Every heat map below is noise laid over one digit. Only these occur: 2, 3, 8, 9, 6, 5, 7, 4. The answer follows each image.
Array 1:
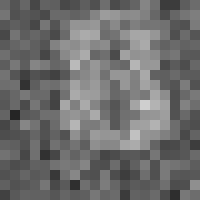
8
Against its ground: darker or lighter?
lighter
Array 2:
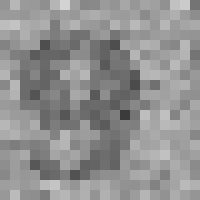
9
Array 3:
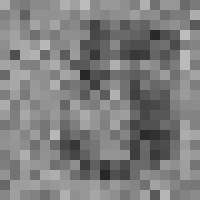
5
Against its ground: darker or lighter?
darker
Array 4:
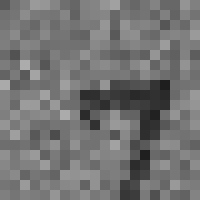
7
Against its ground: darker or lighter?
darker
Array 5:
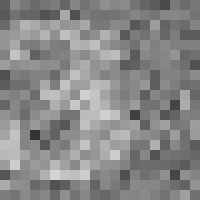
3
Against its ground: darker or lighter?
lighter
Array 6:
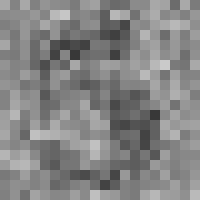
5
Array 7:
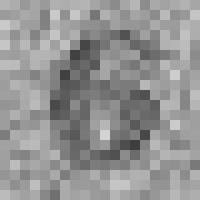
6
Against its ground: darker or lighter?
darker
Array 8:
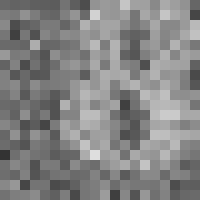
8
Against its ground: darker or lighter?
lighter
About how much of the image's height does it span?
nearly all
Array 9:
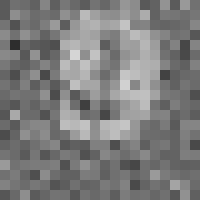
9
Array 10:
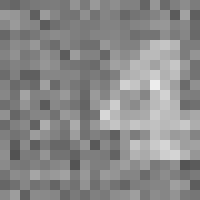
4
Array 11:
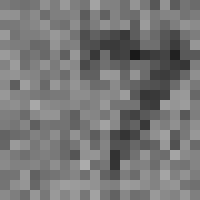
7
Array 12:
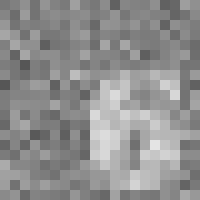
6
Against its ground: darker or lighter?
lighter
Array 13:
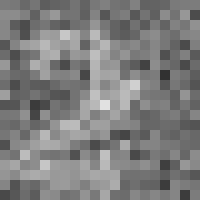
2
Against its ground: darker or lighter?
lighter
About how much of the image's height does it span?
nearly all
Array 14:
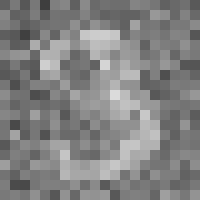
3
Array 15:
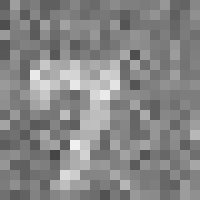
7
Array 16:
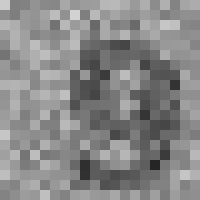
9
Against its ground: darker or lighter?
darker
